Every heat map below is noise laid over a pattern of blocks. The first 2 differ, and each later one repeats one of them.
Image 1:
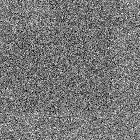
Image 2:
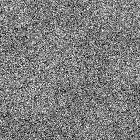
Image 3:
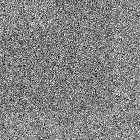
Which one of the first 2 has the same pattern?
1
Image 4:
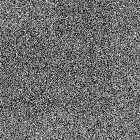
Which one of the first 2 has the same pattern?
1
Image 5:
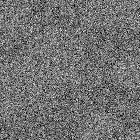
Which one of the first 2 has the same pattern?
2
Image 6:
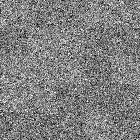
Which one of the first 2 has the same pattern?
2
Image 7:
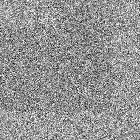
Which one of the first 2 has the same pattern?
1
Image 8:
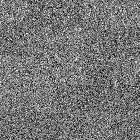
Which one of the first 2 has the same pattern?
2
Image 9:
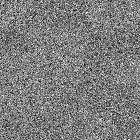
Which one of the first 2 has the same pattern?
2
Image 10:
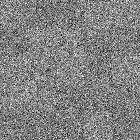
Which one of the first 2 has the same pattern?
2
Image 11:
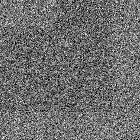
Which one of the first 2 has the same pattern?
1
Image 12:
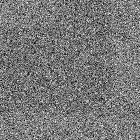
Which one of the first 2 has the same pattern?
1
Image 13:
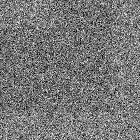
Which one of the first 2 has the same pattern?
1
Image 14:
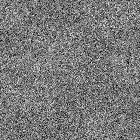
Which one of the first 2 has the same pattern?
2
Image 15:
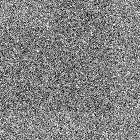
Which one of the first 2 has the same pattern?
1
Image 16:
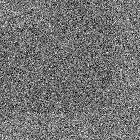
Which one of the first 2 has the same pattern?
1
